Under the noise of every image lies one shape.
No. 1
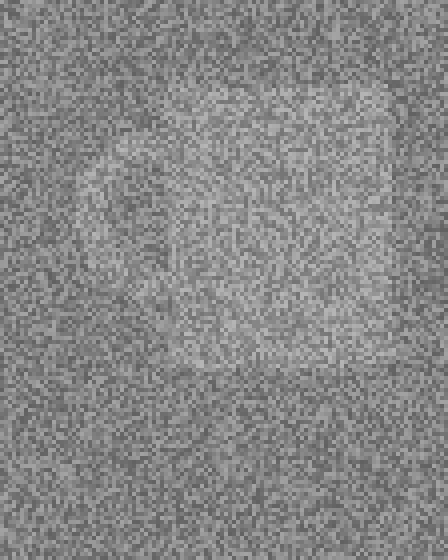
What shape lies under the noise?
cup
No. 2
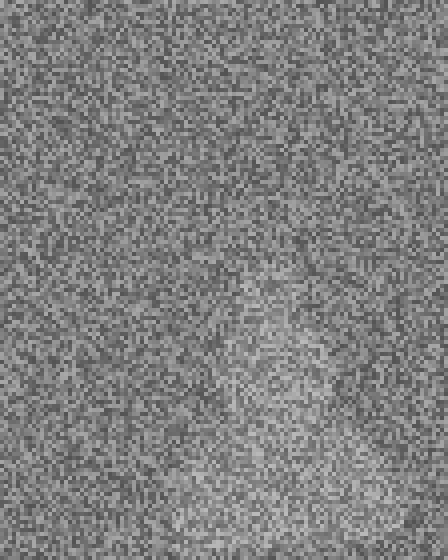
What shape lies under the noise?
chess pawn
